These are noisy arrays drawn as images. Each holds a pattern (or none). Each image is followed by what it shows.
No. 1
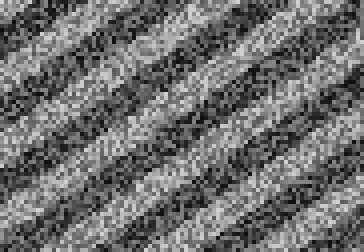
diagonal stripes
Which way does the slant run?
bottom left to top right
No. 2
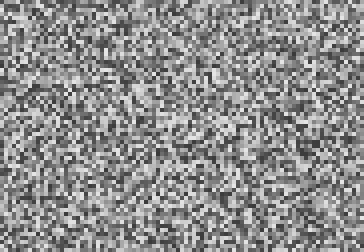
only noise
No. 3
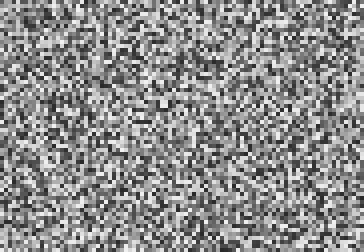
only noise
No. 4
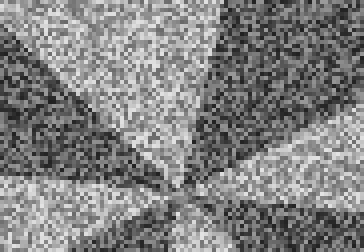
spokes from one point
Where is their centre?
bottom middle
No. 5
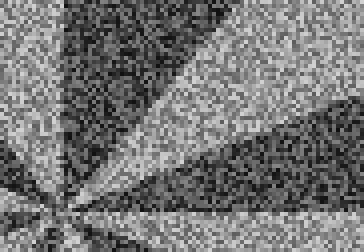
spokes from one point
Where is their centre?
bottom left
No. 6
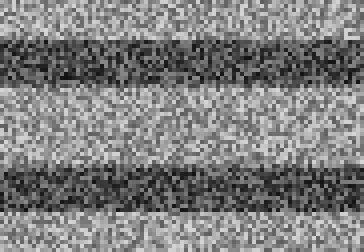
horizontal stripes
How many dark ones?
2
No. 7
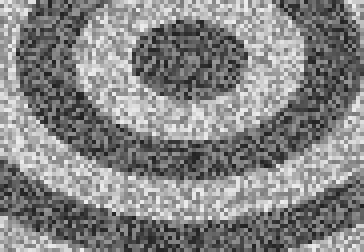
rings round one point
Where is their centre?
top middle
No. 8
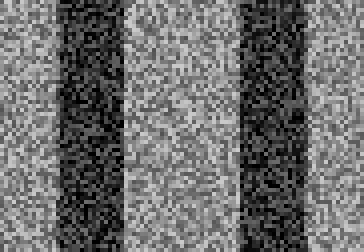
vertical stripes
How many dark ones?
2
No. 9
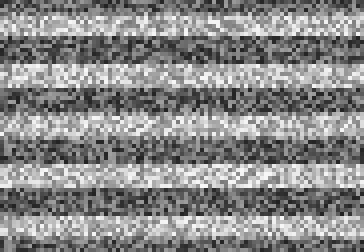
horizontal stripes
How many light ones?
5
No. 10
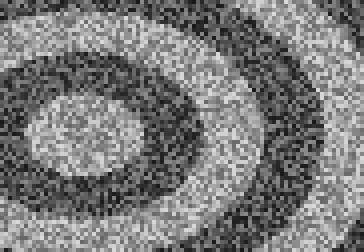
rings round one point
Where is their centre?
middle left
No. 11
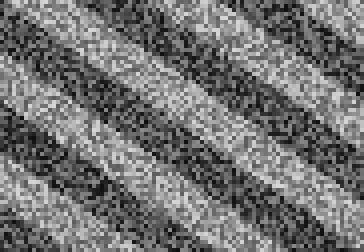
diagonal stripes
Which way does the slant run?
top left to bottom right
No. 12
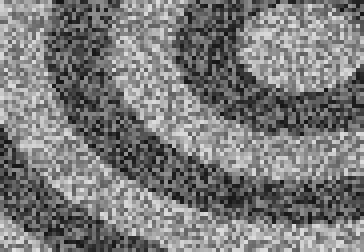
rings round one point
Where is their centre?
top right
